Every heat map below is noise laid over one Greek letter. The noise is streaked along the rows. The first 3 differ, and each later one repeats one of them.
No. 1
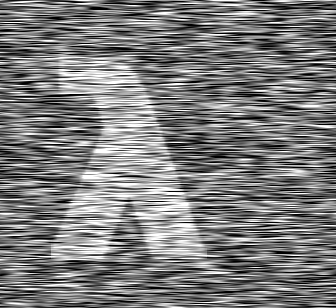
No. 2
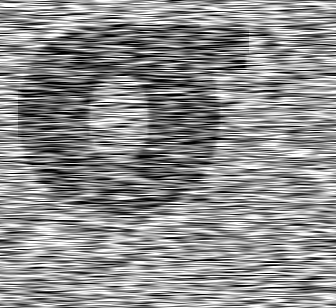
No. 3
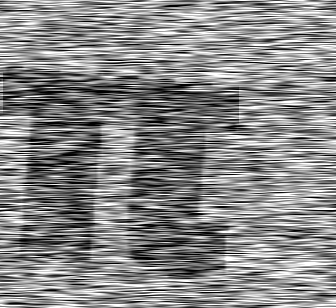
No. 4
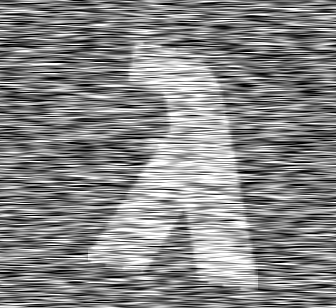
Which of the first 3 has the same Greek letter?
1
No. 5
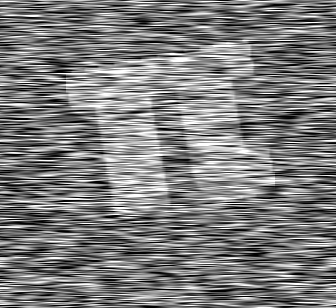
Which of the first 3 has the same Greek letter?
3
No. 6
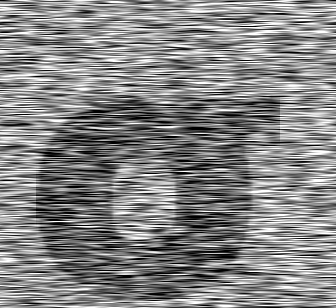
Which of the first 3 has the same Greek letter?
2
